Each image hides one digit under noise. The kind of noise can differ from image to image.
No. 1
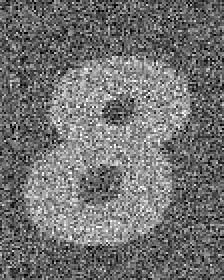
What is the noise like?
low rank plus noise
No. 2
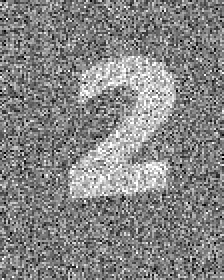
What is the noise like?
low rank plus noise
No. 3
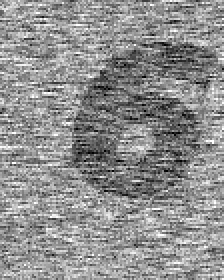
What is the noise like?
streaked along the rows
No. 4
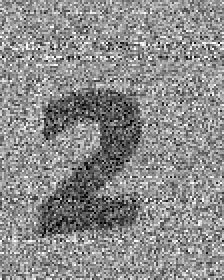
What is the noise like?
rows of uneven size
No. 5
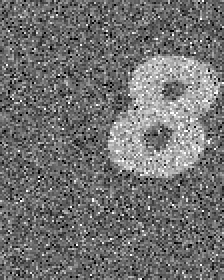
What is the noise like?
heavy tails
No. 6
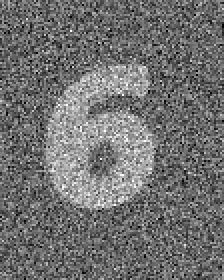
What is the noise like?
independent entries
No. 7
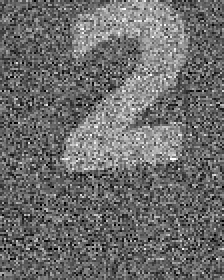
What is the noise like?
rows of uneven size
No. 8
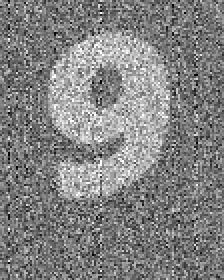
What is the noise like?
columns of uneven size
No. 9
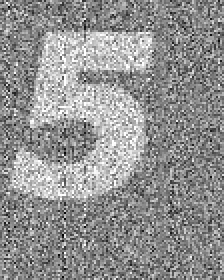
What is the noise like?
columns of uneven size
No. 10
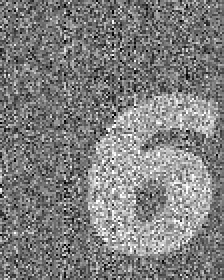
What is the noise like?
columns of uneven size
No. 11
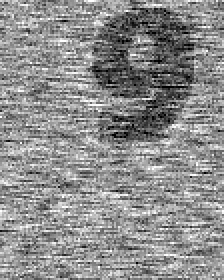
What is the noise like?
streaked along the rows
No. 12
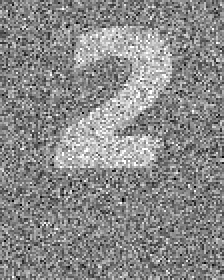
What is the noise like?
low rank plus noise
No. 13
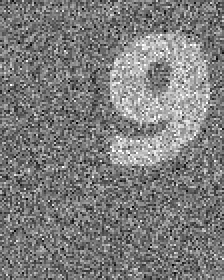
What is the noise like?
independent entries
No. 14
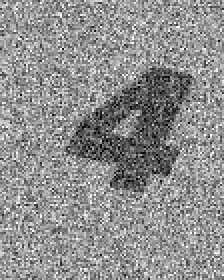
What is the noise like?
low rank plus noise
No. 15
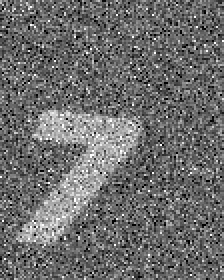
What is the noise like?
heavy tails
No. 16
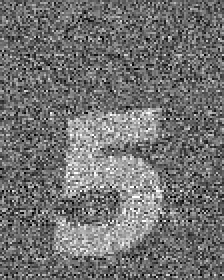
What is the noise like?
rows of uneven size
